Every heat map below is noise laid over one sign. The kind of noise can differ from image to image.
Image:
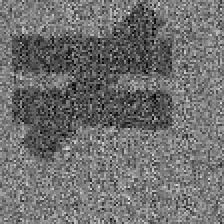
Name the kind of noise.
columns of uneven size
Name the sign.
not-equal sign
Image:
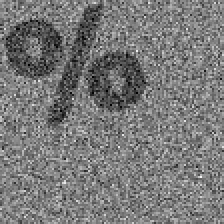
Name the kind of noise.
low rank plus noise
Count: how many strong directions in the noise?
five to eight
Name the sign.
percent sign
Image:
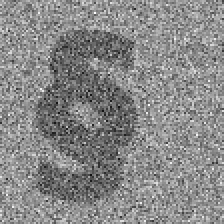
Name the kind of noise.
independent entries
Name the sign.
section sign
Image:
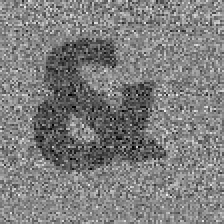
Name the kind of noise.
rows of uneven size
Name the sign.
ampersand
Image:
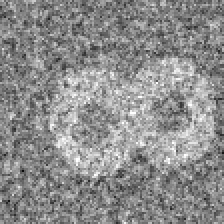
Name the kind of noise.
blotchy
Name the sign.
infinity sign
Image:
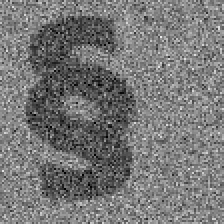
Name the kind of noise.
low rank plus noise
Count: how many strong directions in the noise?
one
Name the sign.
section sign
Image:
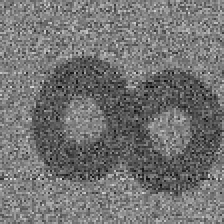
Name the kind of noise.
rows of uneven size
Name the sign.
infinity sign
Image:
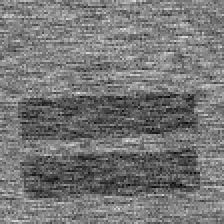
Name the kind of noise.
streaked along the rows
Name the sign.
equals sign
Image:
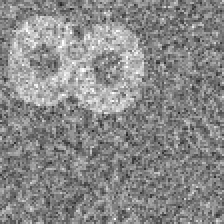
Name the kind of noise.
blotchy
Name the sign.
infinity sign
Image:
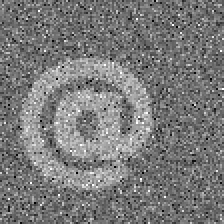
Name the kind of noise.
heavy tails
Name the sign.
at sign
